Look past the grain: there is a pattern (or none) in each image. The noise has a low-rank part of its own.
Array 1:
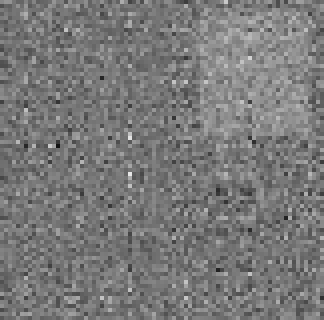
one block
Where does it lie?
top right
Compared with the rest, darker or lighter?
lighter
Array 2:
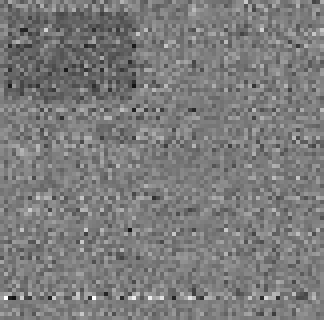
one block
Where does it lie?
top left
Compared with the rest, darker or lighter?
darker
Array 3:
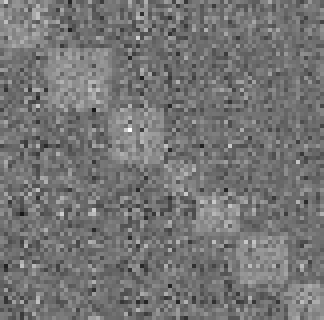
blocks along the diagonal
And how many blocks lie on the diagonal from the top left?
7
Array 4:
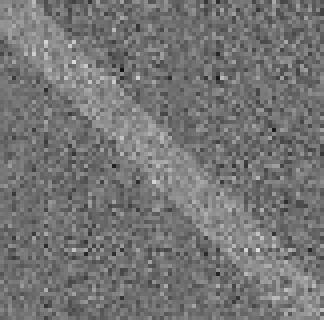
a diagonal band
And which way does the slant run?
top left to bottom right
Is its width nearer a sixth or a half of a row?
a sixth
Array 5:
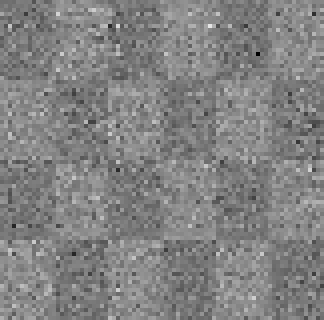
a checkerboard
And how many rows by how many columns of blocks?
4 by 6
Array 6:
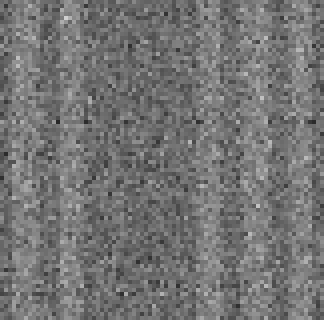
bands of columns
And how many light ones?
5
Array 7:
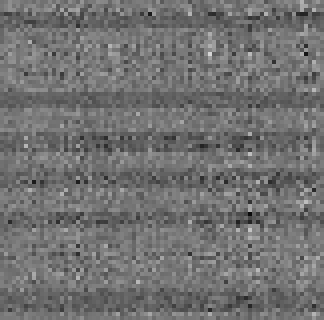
bands of rows
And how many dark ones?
6
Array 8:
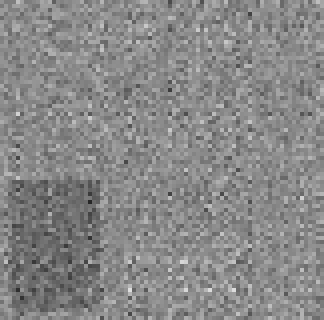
one block
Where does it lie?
bottom left
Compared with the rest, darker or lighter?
darker
